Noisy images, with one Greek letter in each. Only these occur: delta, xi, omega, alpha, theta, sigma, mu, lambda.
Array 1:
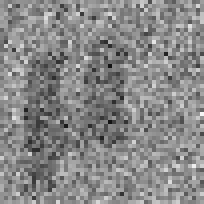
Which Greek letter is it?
mu
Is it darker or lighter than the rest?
darker
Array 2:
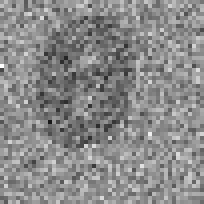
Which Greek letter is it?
theta
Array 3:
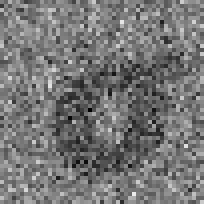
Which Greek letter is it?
sigma
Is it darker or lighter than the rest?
darker
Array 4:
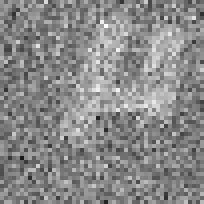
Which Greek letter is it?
mu
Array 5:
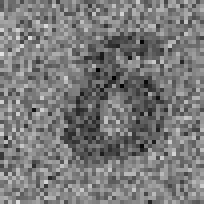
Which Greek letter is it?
delta
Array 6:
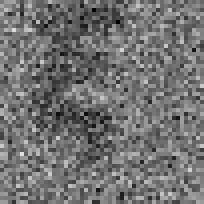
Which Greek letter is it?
xi
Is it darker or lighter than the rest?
darker
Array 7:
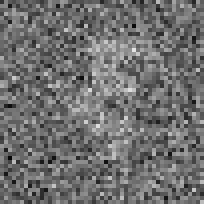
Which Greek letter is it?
xi
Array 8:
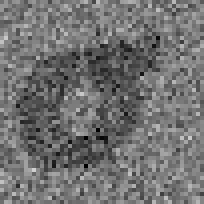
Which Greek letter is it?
sigma
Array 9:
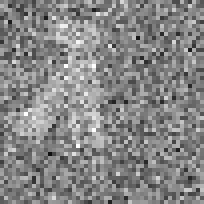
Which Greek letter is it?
lambda
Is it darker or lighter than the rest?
lighter
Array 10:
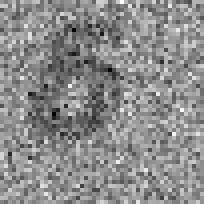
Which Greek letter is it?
delta
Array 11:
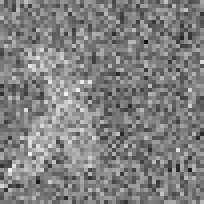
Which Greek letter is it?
lambda
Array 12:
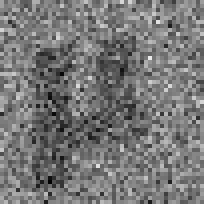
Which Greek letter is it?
mu
